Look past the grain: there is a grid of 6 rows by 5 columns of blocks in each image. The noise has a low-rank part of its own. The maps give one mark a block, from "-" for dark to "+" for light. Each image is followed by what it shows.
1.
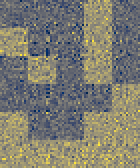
- - - + -
+ - - + -
- + - + -
- - - - +
+ - - + +
+ + + + +
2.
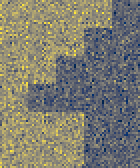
+ + + + -
+ + + - -
+ + - - -
+ - - - -
+ + + - -
+ + + - -
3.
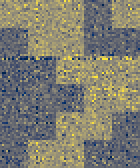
+ + + - +
- + + - -
- - + + +
- - - + +
- - + + -
- + + - -
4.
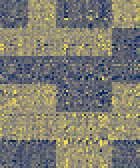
- + - - +
+ + + + -
- - - - -
+ + - - +
+ + + + +
- - + + -
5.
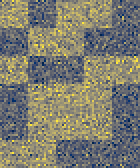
+ - + + -
- + + - -
+ - - + +
- + + + -
- + + + -
+ + - - -
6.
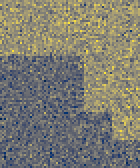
+ + + + +
+ + + + +
- - - + +
- - - + +
- - - - +
- - - - -
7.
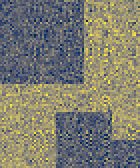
- - - + +
- - - + +
- - - + +
+ + + + +
+ + - - +
+ + - - -
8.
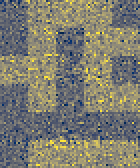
- + + + -
- + - + +
+ + - + -
- + - + +
- - - - -
- + + + +
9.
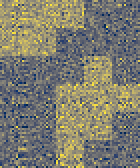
+ + + - -
+ + - - -
- - - + -
- - + + +
- - + + -
- - + - -
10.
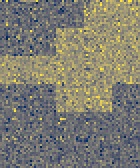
- - - + +
- - + + +
+ + + + +
- - + + -
- - - - -
- - - - -
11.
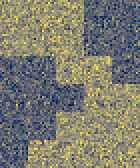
+ + + - -
+ + + - -
- - + + -
- - - + +
- - + + +
- + + + +
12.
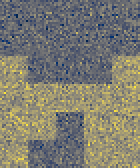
- - - - -
- - - - -
+ - - - +
+ + + + +
+ + - + +
+ - - + +
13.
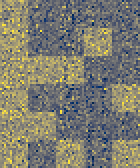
+ - - - -
+ - - + -
+ + + - -
+ - - - +
+ + - - -
+ - + - +
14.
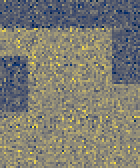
- - - - -
+ + + + -
- + + + -
- + + + +
+ + + + +
+ + + + +
